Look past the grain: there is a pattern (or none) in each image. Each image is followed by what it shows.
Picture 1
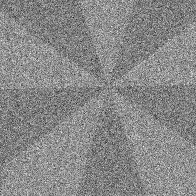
spokes from one point
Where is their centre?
centre
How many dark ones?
5
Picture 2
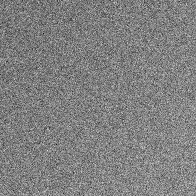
a smooth slope
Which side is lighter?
bottom right
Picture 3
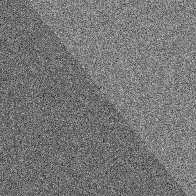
a sharp edge
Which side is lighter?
top right
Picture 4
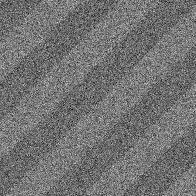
diagonal stripes
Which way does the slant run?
bottom left to top right
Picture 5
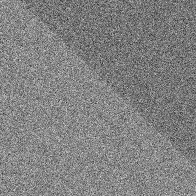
a sharp edge
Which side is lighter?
bottom left
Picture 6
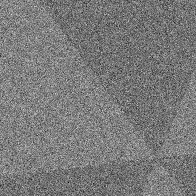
spokes from one point
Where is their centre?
bottom right
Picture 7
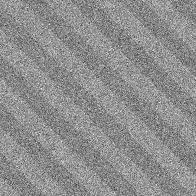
diagonal stripes
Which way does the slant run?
top left to bottom right
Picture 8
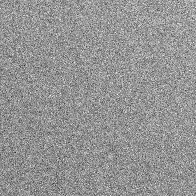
a smooth slope
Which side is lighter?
top right
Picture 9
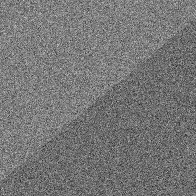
a sharp edge
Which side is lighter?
top left
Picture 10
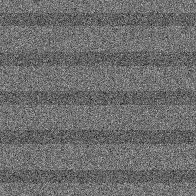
horizontal stripes
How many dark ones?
5
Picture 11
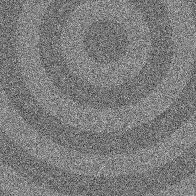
rings round one point
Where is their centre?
top middle
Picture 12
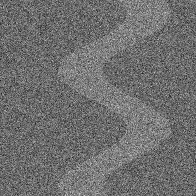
a wavy band
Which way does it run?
top to bottom
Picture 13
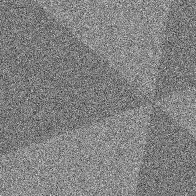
spokes from one point
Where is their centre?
middle right
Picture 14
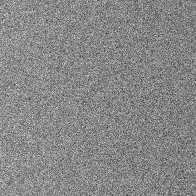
a smooth slope
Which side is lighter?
left
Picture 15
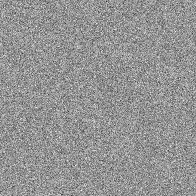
only noise
